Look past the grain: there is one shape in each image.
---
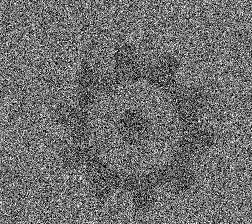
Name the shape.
gear
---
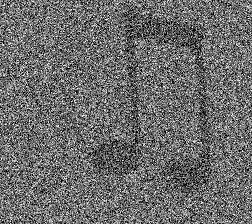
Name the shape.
pair of musical notes
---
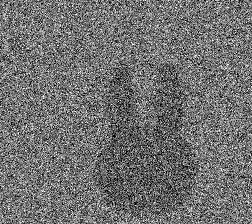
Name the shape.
rabbit's head
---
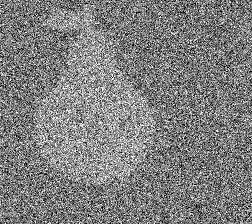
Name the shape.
pear
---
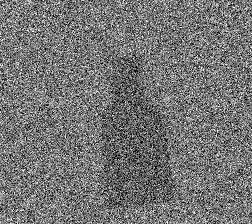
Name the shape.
bottle
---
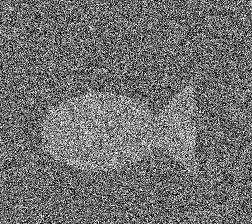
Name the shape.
fish
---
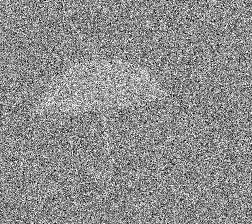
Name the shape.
umbrella
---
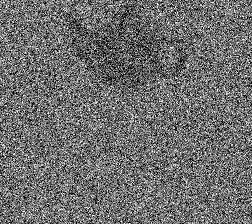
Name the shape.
teapot
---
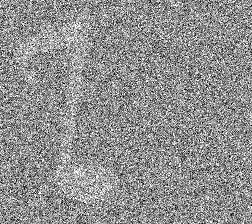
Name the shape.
musical note
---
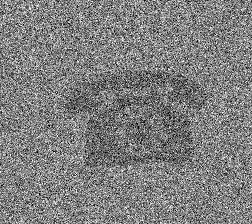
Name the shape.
telephone
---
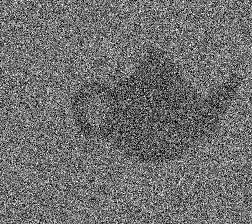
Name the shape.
teapot
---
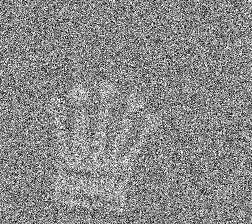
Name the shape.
chess queen
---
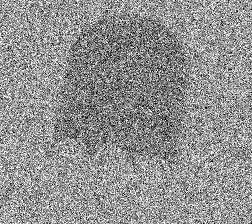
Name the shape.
ghost
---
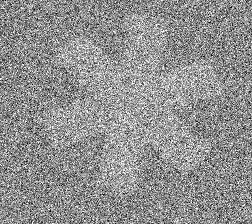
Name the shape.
asterisk
